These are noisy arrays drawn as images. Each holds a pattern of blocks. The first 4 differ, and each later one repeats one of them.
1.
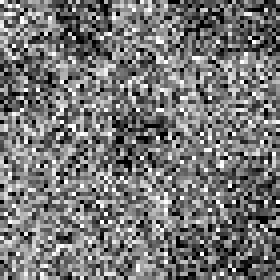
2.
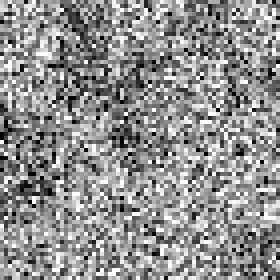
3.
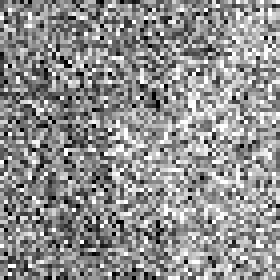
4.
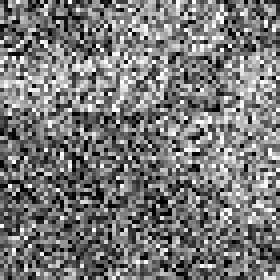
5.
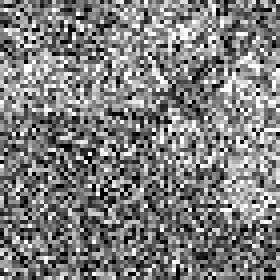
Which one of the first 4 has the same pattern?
4
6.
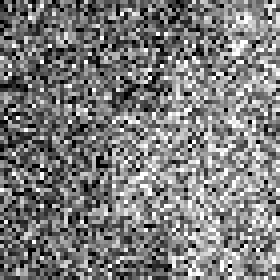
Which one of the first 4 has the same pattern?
3
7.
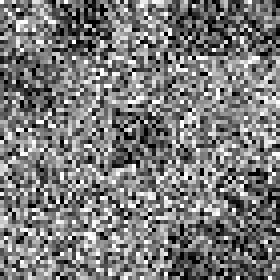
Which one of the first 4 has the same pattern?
1
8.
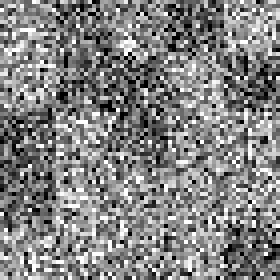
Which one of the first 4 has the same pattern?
2
